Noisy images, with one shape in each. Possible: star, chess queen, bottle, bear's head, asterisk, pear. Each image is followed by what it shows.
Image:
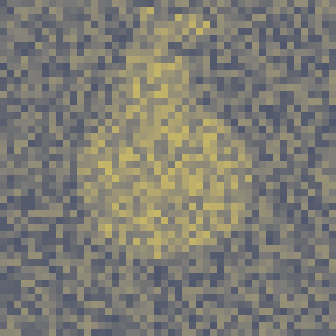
pear
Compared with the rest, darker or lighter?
lighter
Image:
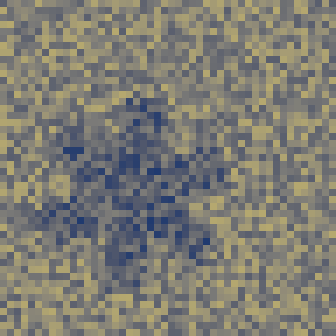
asterisk
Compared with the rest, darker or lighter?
darker
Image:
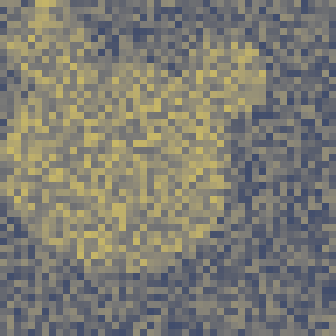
bear's head
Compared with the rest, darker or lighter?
lighter
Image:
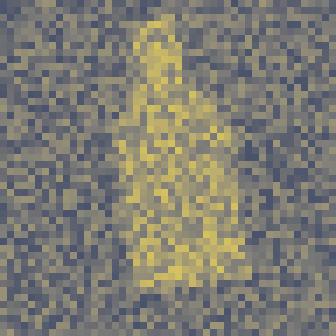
bottle
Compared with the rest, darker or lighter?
lighter
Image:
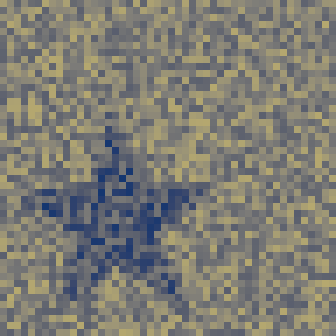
star
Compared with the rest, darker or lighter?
darker
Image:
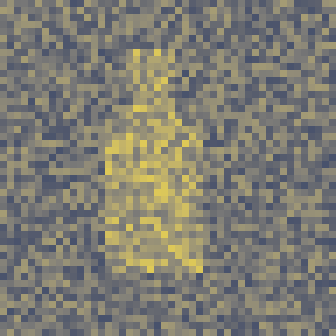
bottle
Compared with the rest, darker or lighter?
lighter
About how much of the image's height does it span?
two thirds
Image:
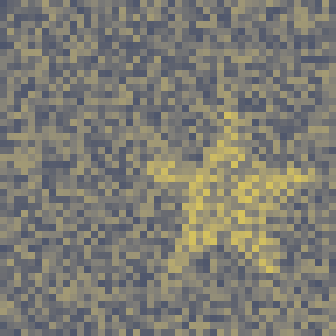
star
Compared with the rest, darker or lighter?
lighter
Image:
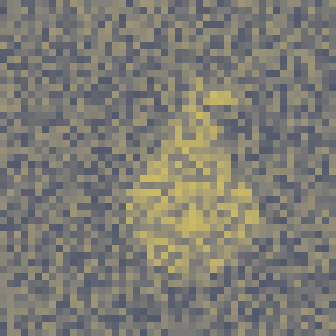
pear
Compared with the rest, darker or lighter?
lighter
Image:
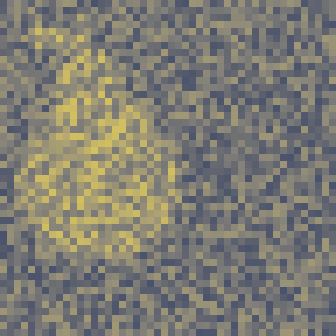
pear
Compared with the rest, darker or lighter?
lighter
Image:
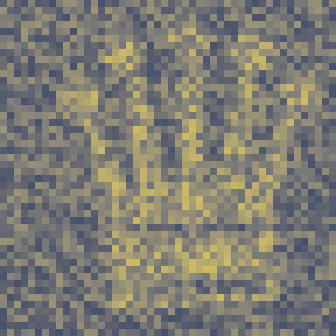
chess queen
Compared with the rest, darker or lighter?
lighter
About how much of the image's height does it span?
nearly all
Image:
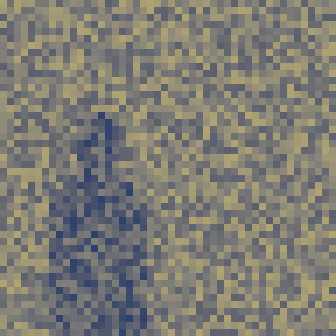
bottle
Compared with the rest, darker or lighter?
darker
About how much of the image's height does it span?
two thirds
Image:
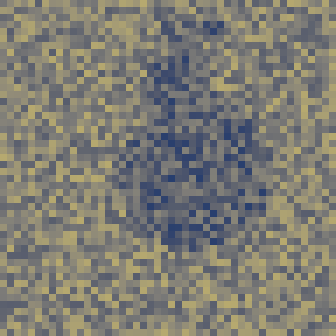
pear
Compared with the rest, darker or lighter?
darker
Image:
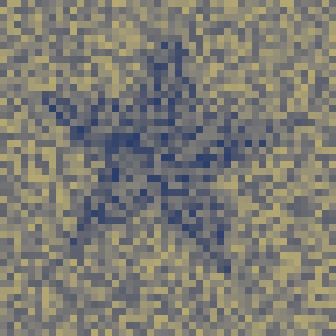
star
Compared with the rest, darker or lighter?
darker
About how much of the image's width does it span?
nearly all
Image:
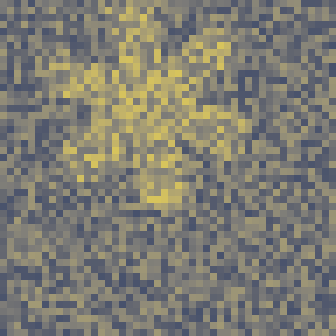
asterisk
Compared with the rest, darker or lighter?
lighter
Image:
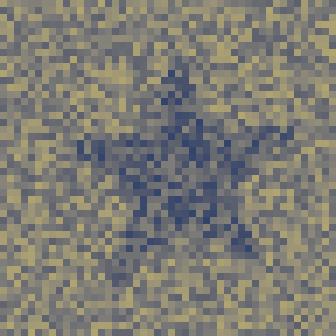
star
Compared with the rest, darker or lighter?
darker
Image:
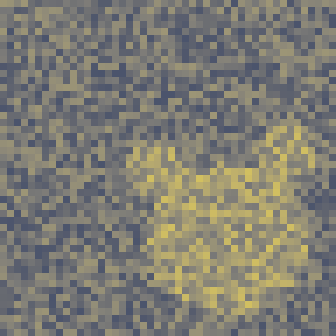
bear's head
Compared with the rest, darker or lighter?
lighter
